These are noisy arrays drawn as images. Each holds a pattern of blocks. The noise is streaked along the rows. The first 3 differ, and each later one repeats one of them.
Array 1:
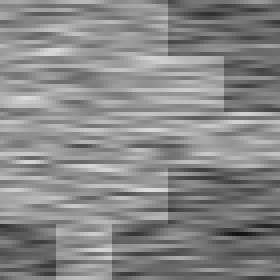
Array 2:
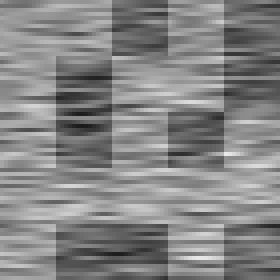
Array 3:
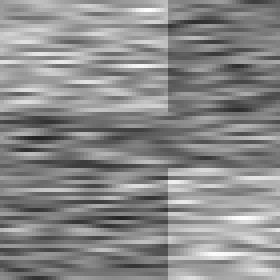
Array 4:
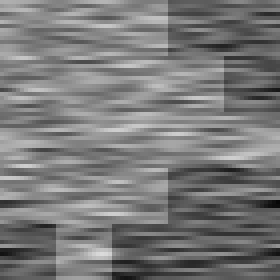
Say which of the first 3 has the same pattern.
1
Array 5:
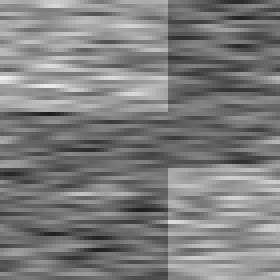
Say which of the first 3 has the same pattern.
3
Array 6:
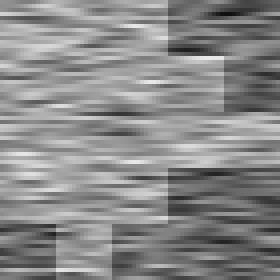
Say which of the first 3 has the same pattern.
1
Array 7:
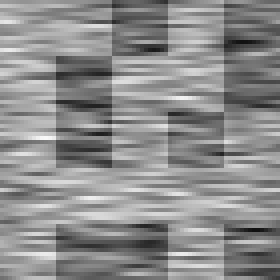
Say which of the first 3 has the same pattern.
2
